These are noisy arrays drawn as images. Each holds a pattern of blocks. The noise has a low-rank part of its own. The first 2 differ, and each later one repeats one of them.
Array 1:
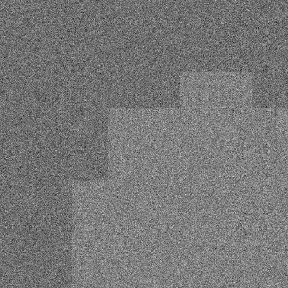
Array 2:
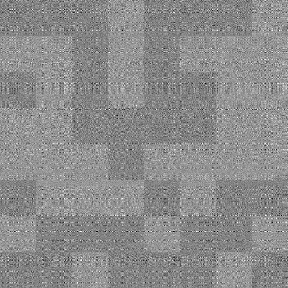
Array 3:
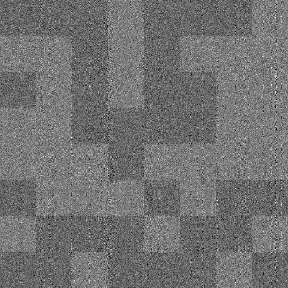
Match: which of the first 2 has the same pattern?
2
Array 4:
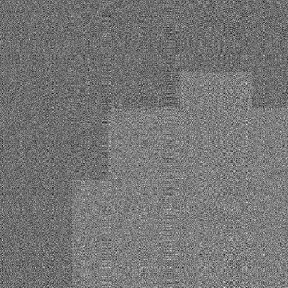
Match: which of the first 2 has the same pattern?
1
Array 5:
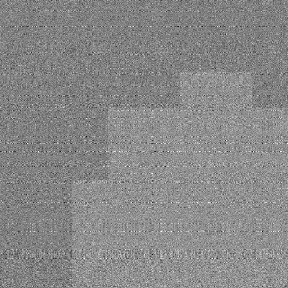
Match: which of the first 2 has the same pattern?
1
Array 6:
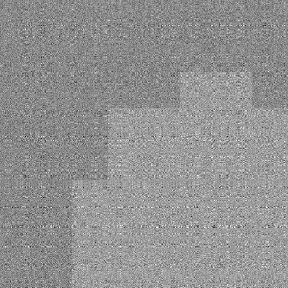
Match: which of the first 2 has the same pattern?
1
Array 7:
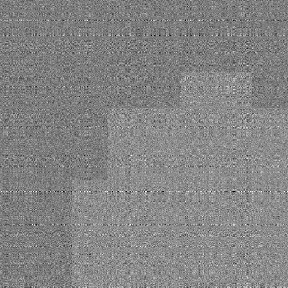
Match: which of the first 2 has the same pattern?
1
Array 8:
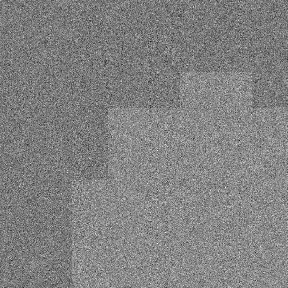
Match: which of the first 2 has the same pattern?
1
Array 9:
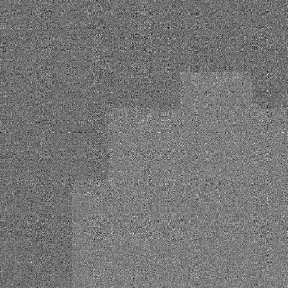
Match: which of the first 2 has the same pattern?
1
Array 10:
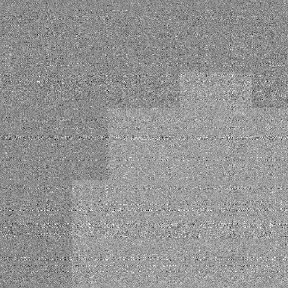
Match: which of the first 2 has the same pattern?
1
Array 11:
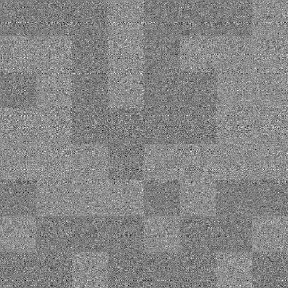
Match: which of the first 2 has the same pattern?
2
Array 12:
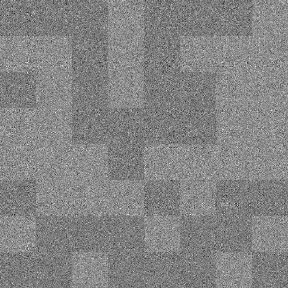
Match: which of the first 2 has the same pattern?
2
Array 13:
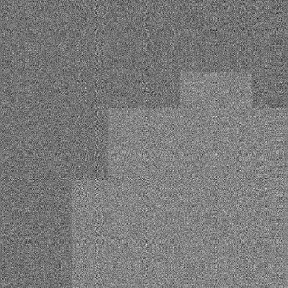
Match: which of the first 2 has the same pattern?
1
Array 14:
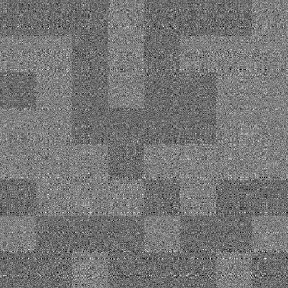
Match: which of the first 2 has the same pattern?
2
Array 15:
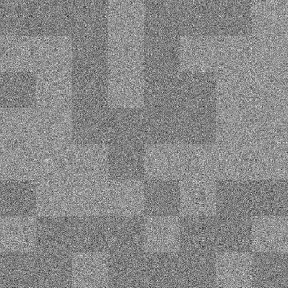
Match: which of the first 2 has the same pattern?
2
